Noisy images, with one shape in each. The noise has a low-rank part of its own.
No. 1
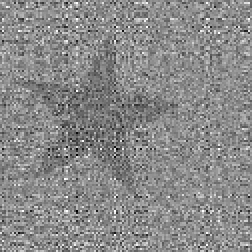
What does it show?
dark star
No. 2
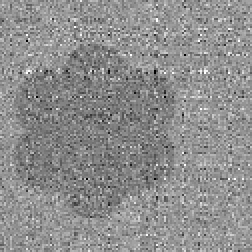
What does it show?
dark flower
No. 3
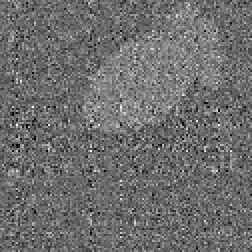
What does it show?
light footprint
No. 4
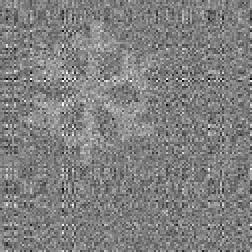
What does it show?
light snowflake
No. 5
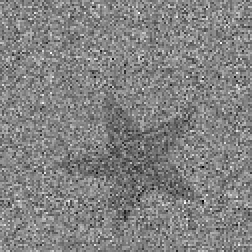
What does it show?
dark star
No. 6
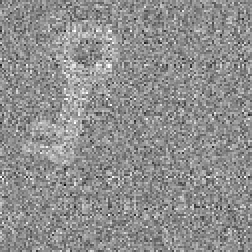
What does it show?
light key
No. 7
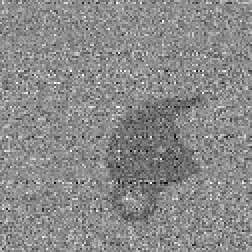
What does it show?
dark teapot
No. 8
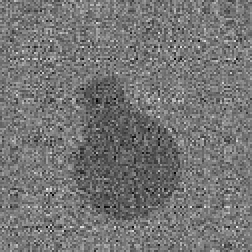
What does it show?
dark light bulb
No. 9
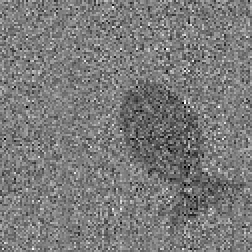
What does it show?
dark fish
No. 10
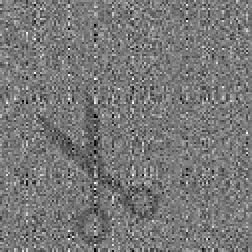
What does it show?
dark pair of scissors
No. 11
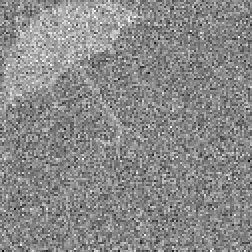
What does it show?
light umbrella
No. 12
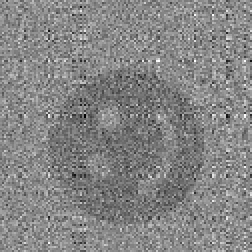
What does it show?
dark smiling face
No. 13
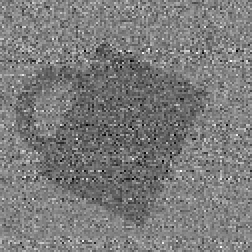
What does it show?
dark cup
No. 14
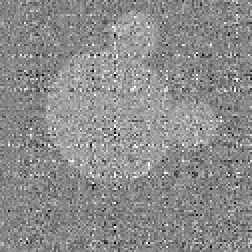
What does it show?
light bear's head
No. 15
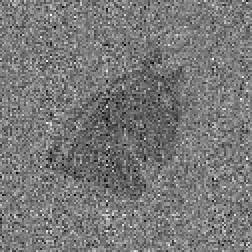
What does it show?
dark chess knight
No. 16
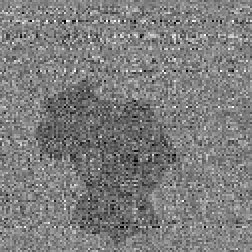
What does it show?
dark car
